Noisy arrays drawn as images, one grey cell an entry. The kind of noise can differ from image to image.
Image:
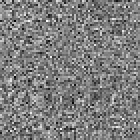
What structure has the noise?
low rank plus noise
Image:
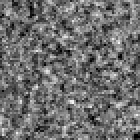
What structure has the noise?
blotchy
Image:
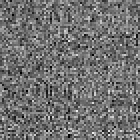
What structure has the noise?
low rank plus noise
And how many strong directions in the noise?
one
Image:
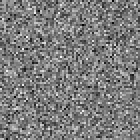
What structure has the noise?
independent entries
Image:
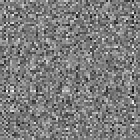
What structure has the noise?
low rank plus noise
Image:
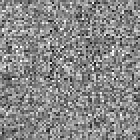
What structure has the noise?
low rank plus noise
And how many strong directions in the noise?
five to eight
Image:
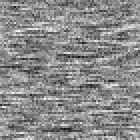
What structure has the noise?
streaked along the rows
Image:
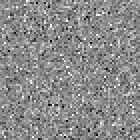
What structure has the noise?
heavy tails
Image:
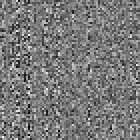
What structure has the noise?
columns of uneven size
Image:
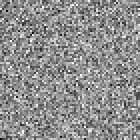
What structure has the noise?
independent entries
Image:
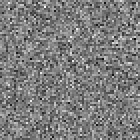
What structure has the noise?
independent entries
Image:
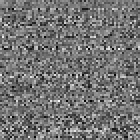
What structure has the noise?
rows of uneven size
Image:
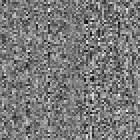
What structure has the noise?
columns of uneven size
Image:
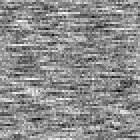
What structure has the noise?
streaked along the rows
